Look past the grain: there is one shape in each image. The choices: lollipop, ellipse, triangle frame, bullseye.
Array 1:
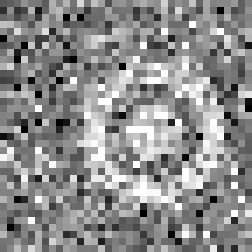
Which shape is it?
bullseye
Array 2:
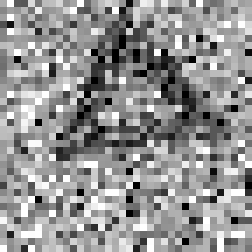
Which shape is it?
triangle frame
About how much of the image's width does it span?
two thirds
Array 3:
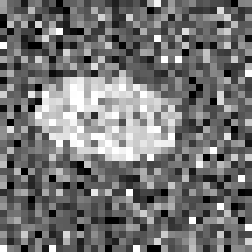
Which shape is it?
ellipse
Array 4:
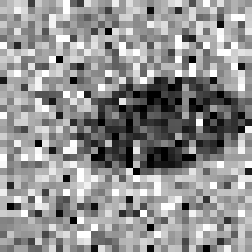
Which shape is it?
ellipse
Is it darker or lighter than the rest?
darker
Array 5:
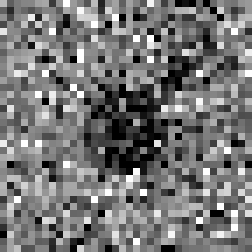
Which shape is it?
lollipop
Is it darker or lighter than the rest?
darker
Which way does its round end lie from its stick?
down and left
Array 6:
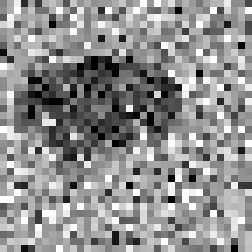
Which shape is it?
ellipse
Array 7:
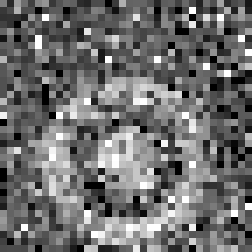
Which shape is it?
bullseye
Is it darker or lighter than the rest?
lighter
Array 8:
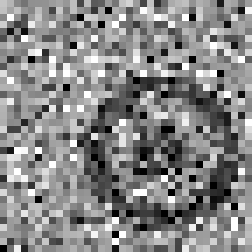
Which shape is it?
bullseye
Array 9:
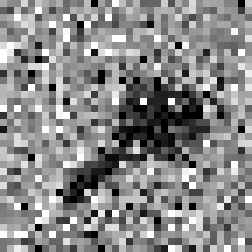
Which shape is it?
lollipop
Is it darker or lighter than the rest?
darker
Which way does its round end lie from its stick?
up and right
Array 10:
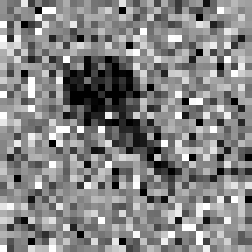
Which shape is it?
lollipop
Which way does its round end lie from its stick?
up and left
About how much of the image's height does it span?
half
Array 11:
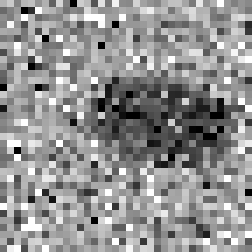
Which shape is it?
ellipse
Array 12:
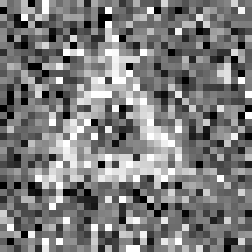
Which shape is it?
triangle frame
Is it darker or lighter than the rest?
lighter
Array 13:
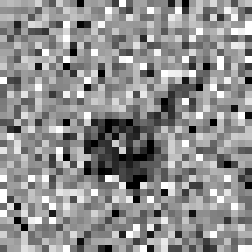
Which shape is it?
lollipop
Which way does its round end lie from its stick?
down and left
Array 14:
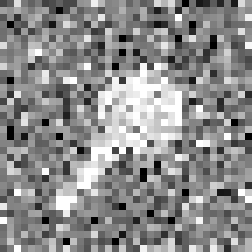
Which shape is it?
lollipop
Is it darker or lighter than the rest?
lighter
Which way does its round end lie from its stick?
up and right
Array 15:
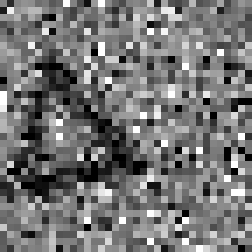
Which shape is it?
triangle frame
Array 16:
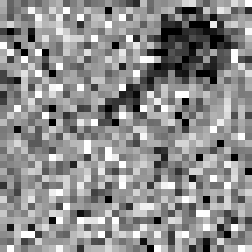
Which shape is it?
lollipop
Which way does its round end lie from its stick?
up and right
